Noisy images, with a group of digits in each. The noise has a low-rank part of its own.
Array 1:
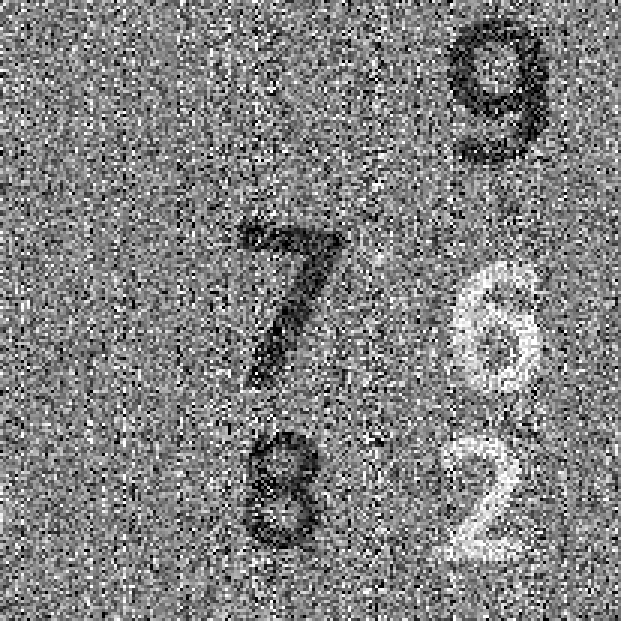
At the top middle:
nothing
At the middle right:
6
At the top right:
9
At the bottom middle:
8
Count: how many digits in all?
5
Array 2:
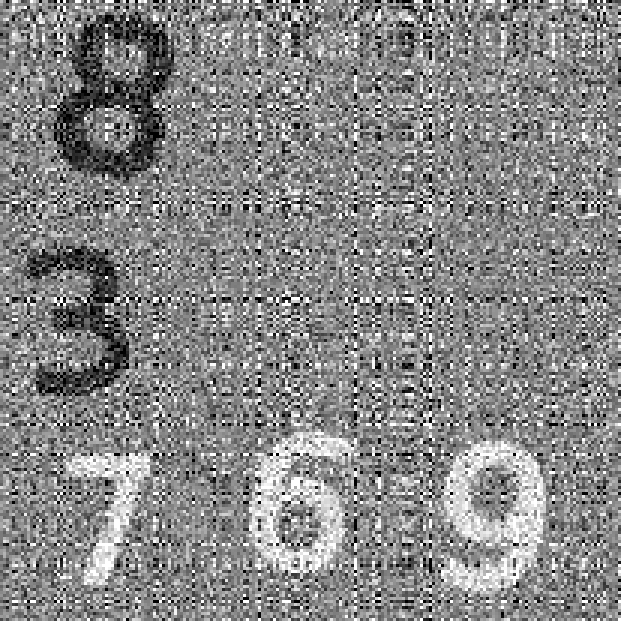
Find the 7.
bottom left
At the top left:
8
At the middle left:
3
